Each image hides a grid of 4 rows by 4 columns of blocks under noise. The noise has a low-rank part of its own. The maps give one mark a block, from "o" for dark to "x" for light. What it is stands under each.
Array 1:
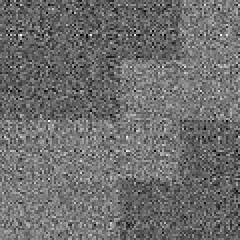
o o o x
o o x x
x x x o
x x o o
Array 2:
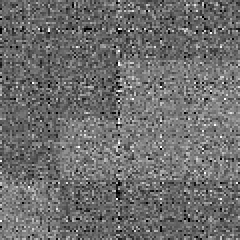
o o o o
o o x x
o x x x
x o o o
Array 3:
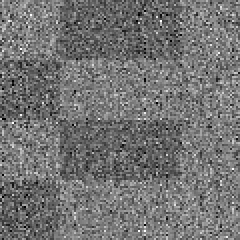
x o o x
o x x x
x o o x
o x x x
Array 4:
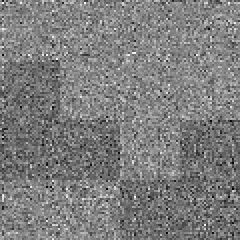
x x x x
o x x x
o o x o
x x o o
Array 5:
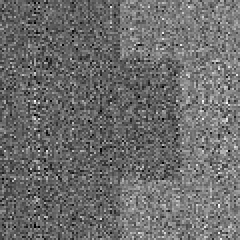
o o x x
o o o x
o o o x
o o x x
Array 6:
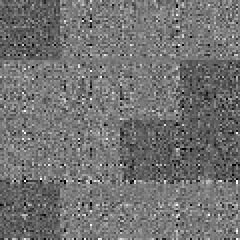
o x x x
x x x o
x x o o
o x x x
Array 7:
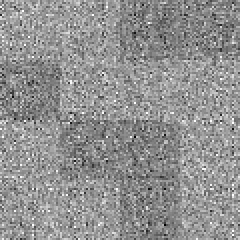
x x o o
o x x x
x o o x
x x o x
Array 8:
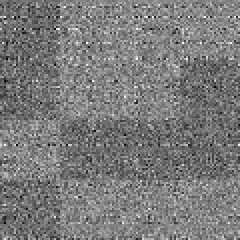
o x x x
o x x o
x o o o
o x x x
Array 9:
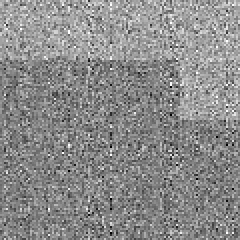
x x x x
o o o x
o o o o
o o o o
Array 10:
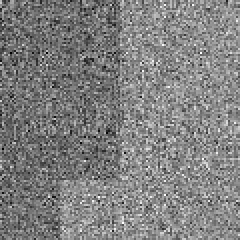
o o x x
o o x x
o o x x
o x x x
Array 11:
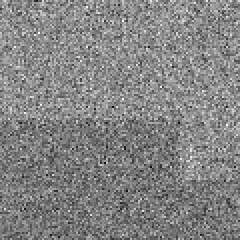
x x x x
x x x x
o o o x
o o o o
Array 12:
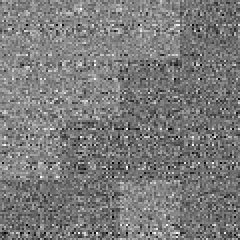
x x x o
x x o o
x o o o
o o x o
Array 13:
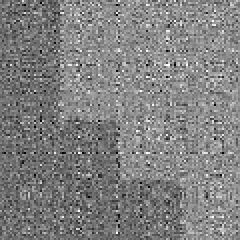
o x x x
o x x x
o o x x
o o o x
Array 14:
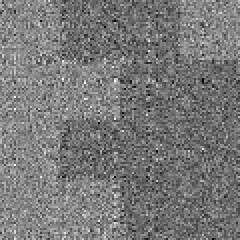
x o o x
x x o o
x o o o
x x o o
